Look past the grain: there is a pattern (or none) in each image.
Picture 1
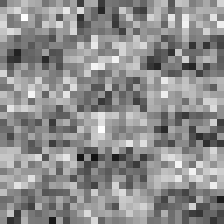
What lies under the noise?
a checkerboard
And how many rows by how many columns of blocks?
6 by 3
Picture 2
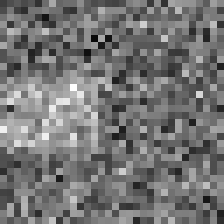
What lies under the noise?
one block
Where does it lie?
middle left
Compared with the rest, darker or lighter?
lighter
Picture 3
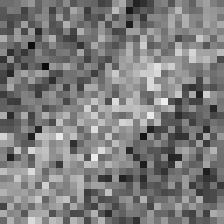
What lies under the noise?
a diagonal band
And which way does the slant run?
bottom left to top right
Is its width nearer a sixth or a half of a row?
a half
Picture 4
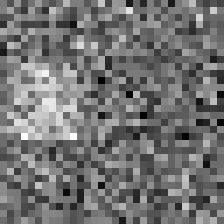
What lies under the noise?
one block
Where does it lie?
middle left
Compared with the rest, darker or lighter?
lighter
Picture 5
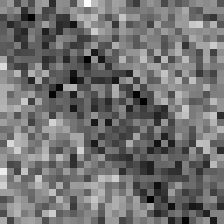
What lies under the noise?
a diagonal band
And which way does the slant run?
top left to bottom right
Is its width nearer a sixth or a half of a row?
a half
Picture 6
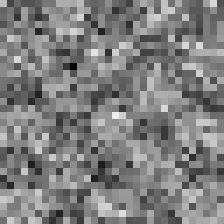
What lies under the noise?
a checkerboard
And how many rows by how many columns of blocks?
6 by 5
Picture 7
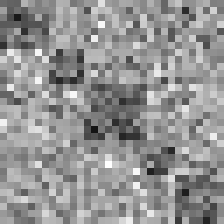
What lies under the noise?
blocks along the diagonal
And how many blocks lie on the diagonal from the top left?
5
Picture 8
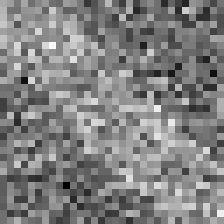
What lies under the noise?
a diagonal band
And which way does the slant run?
top left to bottom right
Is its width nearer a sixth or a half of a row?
a half
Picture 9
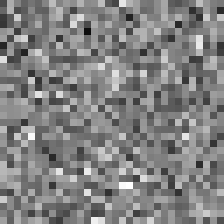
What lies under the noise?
only noise
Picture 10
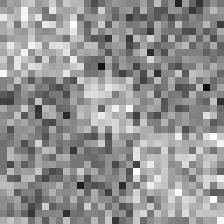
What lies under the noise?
blocks along the diagonal
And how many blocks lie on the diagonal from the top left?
3
